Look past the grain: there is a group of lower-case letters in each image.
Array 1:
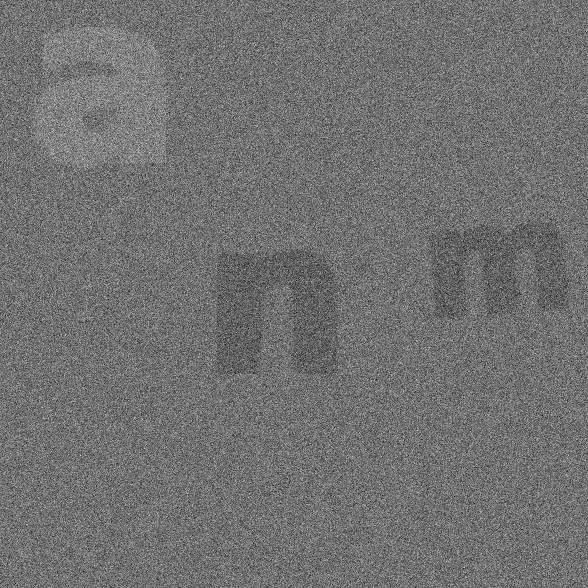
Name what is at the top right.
nothing
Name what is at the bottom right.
nothing
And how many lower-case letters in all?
3
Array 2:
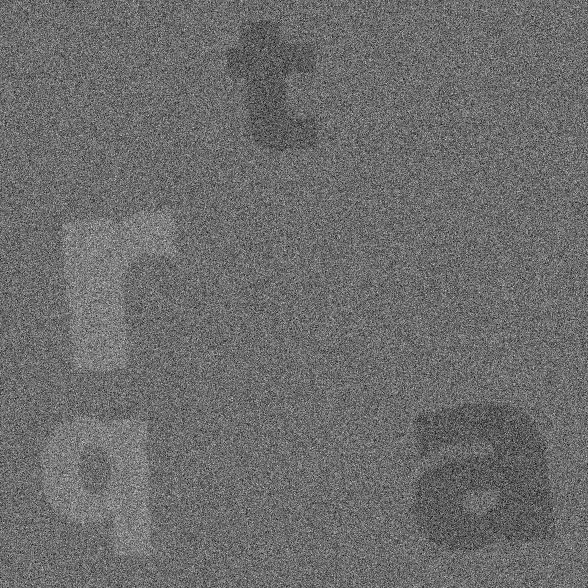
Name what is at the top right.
nothing
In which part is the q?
bottom left
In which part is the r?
middle left
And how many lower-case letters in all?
4
